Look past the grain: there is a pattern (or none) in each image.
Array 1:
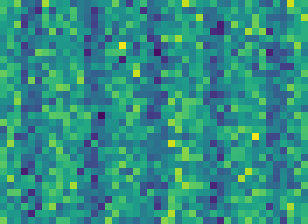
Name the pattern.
vertical stripes
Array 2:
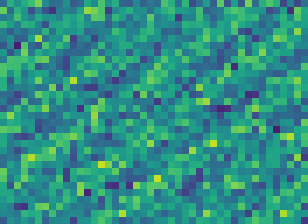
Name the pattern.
diagonal stripes
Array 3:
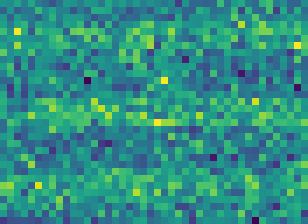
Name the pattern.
horizontal stripes
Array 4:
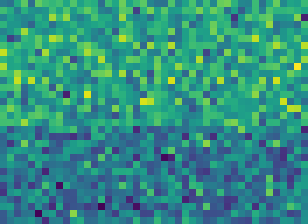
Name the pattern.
a sharp edge
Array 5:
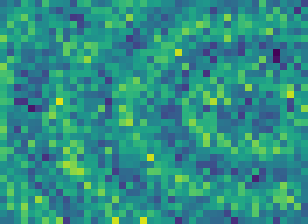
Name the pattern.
rings round one point
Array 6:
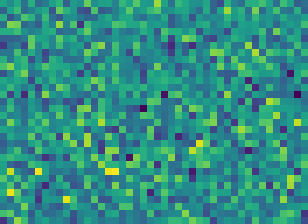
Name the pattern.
only noise
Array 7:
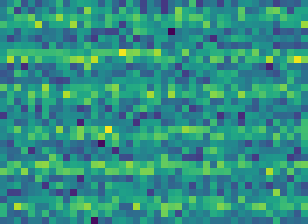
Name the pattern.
horizontal stripes
